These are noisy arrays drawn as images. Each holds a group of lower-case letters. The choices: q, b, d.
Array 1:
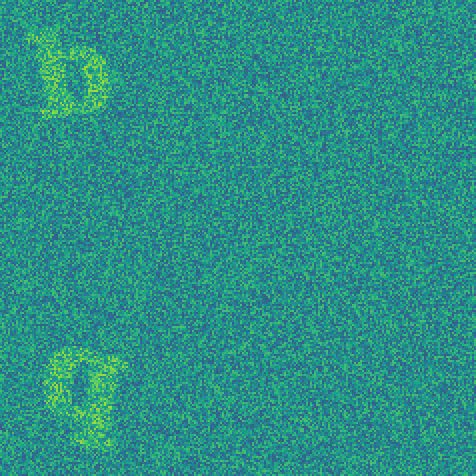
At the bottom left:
q
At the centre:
nothing
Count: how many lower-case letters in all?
2
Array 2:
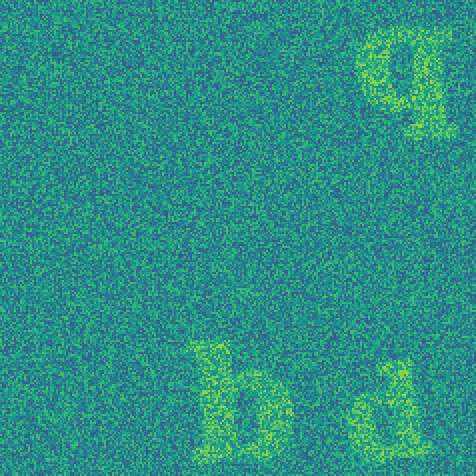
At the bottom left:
nothing
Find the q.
top right
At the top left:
nothing
